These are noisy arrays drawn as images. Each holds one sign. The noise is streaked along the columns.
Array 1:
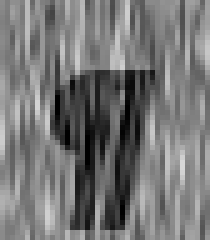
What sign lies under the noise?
pilcrow
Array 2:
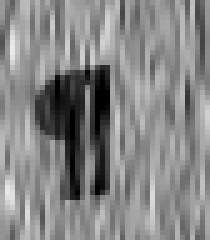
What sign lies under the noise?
pilcrow
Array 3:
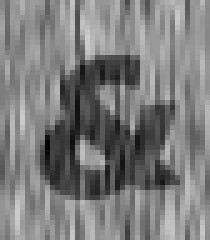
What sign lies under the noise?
ampersand
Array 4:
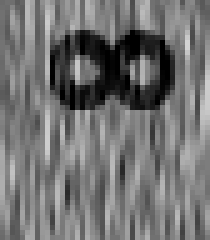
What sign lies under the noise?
infinity sign
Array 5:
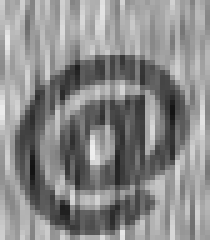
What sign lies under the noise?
at sign
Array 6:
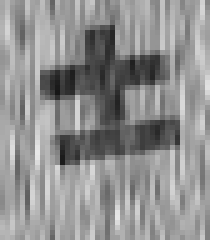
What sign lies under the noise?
plus-minus sign
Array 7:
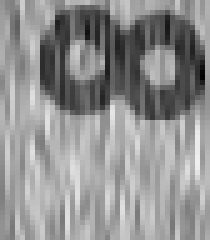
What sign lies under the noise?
infinity sign
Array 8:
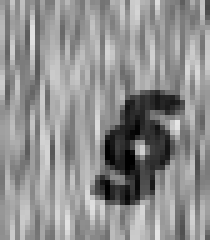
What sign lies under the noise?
section sign
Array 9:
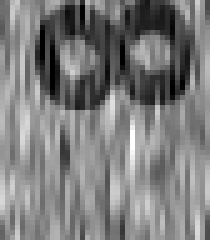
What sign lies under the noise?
infinity sign
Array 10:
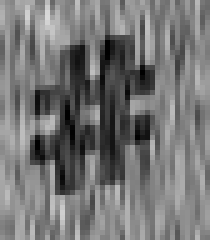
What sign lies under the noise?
hash sign
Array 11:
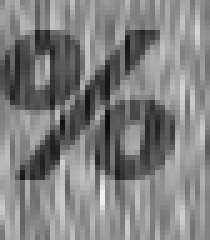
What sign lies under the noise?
percent sign
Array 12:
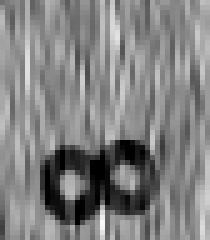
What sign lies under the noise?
infinity sign
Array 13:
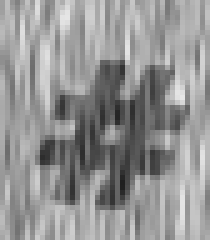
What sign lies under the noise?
hash sign
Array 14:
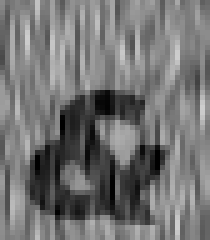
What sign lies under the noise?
ampersand
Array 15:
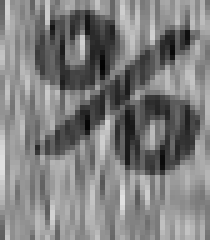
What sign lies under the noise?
percent sign
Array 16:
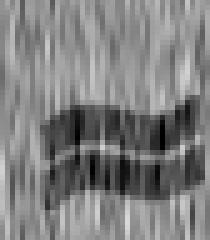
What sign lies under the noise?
approximately sign
